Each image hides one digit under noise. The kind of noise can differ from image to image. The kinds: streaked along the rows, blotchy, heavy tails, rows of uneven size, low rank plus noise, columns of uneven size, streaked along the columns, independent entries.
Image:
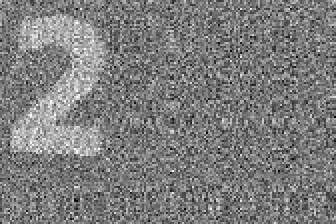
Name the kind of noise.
low rank plus noise
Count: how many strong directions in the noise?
two
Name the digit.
2
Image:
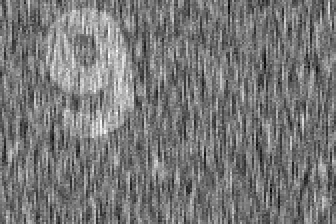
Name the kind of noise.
streaked along the columns
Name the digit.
9
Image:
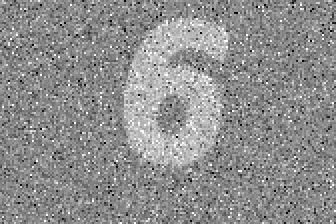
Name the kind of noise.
heavy tails
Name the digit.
6
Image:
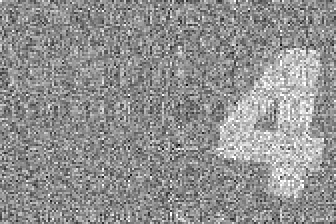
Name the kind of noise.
low rank plus noise
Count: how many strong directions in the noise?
three or four
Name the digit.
4
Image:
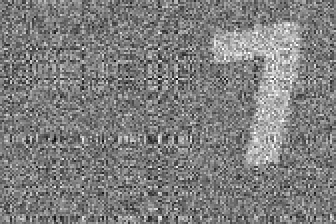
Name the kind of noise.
low rank plus noise
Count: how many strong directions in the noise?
one
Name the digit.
7
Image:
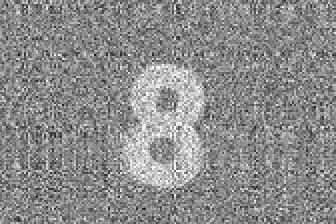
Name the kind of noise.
low rank plus noise
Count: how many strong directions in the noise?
two
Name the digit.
8
